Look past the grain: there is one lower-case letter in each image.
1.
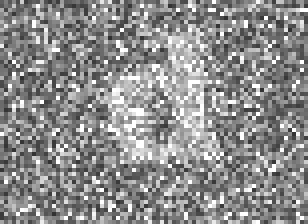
d
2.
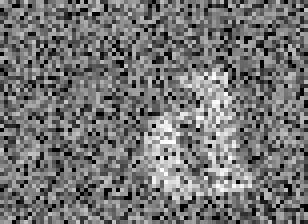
d
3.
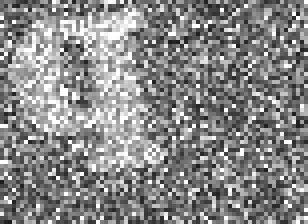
q
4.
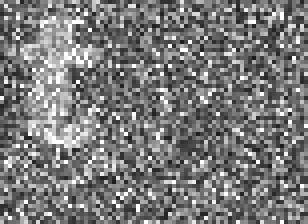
t
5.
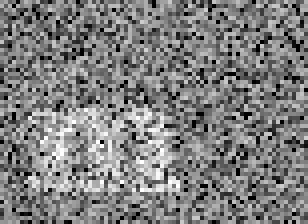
m
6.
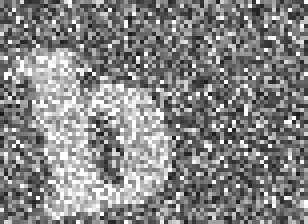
b
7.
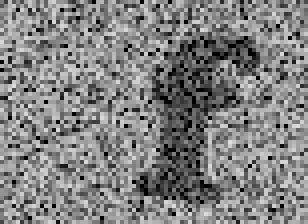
f
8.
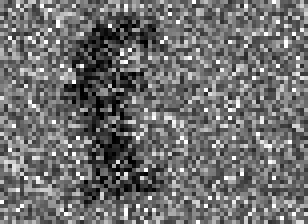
f
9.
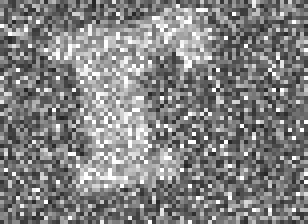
r
